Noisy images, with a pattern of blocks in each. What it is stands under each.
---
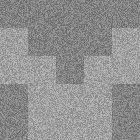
left and right mirror each other
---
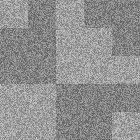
mirrored about the diagonal from the bottom left
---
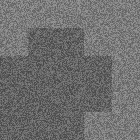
mirrored about the diagonal from the bottom left
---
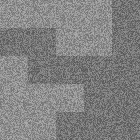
no symmetry
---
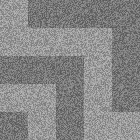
mirrored about the diagonal from the bottom left
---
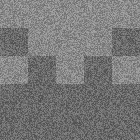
left and right mirror each other
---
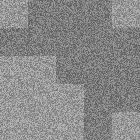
mirrored about the diagonal from the bottom left
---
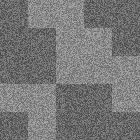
mirrored about the diagonal from the bottom left
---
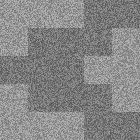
top and bottom mirror each other
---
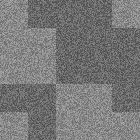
mirrored about the diagonal from the bottom left
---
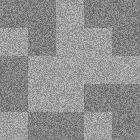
mirrored about the diagonal from the bottom left
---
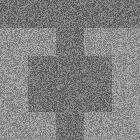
left and right mirror each other
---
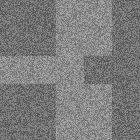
top and bottom mirror each other
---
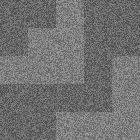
mirrored about the diagonal from the top left
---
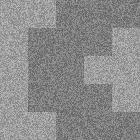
top and bottom mirror each other
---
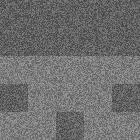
left and right mirror each other
